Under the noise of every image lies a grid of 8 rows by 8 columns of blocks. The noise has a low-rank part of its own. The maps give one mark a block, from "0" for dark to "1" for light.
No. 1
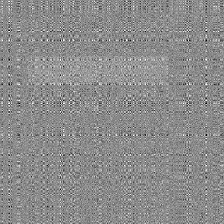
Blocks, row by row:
00000000
00000000
01111100
00000000
00000000
00000000
00000000
00000000
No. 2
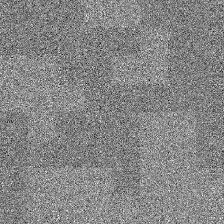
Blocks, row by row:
00011000
00000100
11001100
11100000
01000110
00000110
01110111
01111111
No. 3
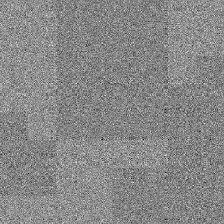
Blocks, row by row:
11000011
11000011
11000010
11000000
01000000
00111100
00110000
11110000
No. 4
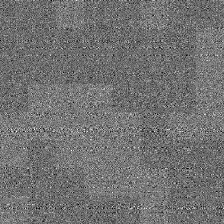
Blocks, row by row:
00100100
00000001
00000001
01110001
11111011
10111000
00011100
10000100
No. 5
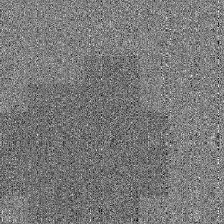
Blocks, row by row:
11111111
11111111
11100111
10000111
00000011
00000011
00000011
10000111
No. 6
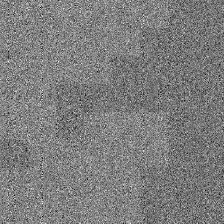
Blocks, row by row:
11111100
11111000
11110000
11000000
11011100
01111100
11111000
11111000
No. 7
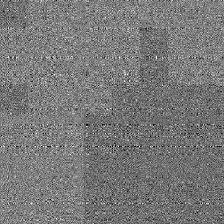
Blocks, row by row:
01111111
11111011
11111011
01110000
11100000
11100000
11100000
11100000
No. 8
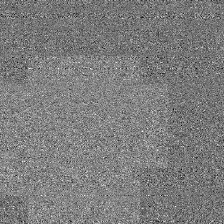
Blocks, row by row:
00000000
00000000
01111000
11111100
11111100
11111100
11111000
01111000
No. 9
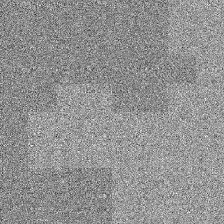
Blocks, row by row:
00000011
00000011
00000001
00110011
01111111
01111111
00001111
00001111
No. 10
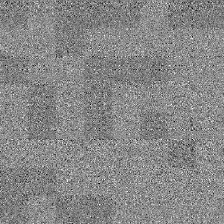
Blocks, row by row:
01000100
11011111
01100011
10101111
10101011
11111101
00111111
01001111
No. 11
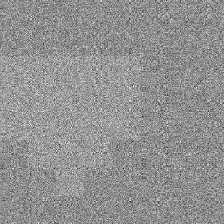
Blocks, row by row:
00000000
00000000
11111000
11111000
11111000
01110000
00100000
00000000
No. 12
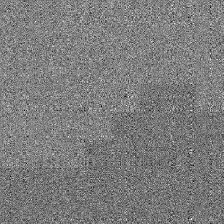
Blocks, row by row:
11111111
11111111
11111111
11111001
11110000
11100000
00000000
00000000
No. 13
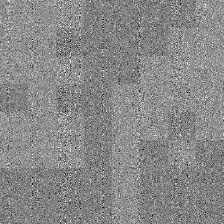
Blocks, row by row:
11100001
11000011
11100111
01001111
11101101
11101010
00001000
00001000
